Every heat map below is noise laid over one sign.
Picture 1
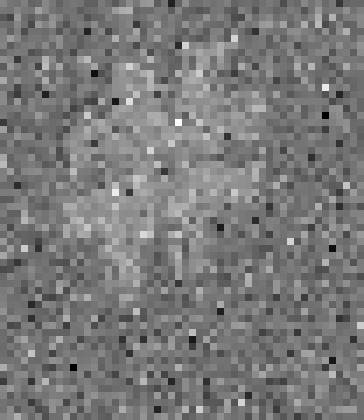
hash sign
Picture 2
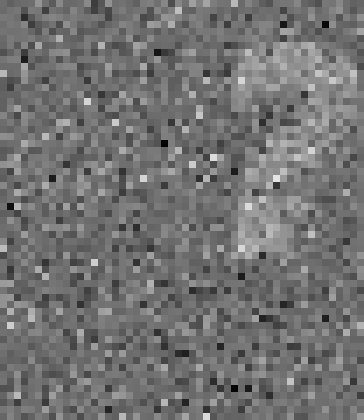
question mark
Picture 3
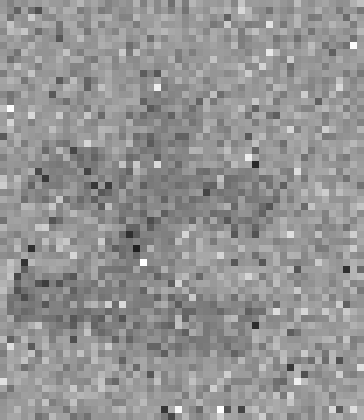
plus-minus sign
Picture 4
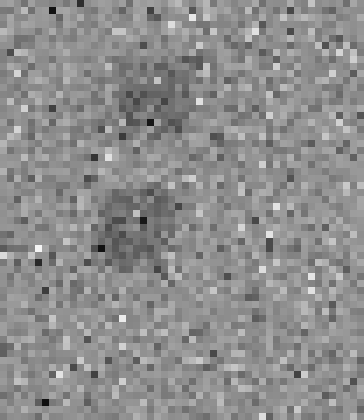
colon
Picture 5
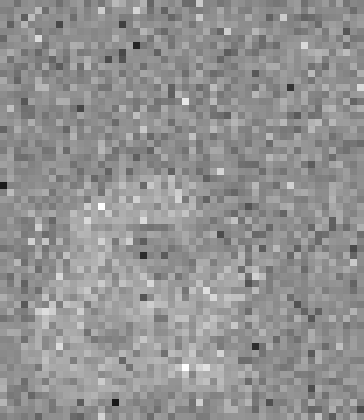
ampersand
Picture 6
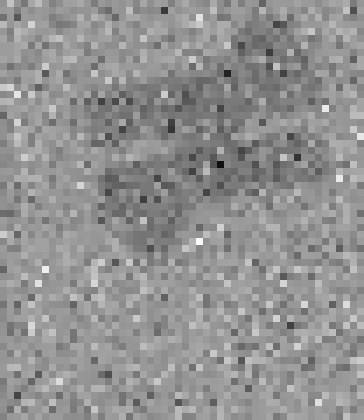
not-equal sign
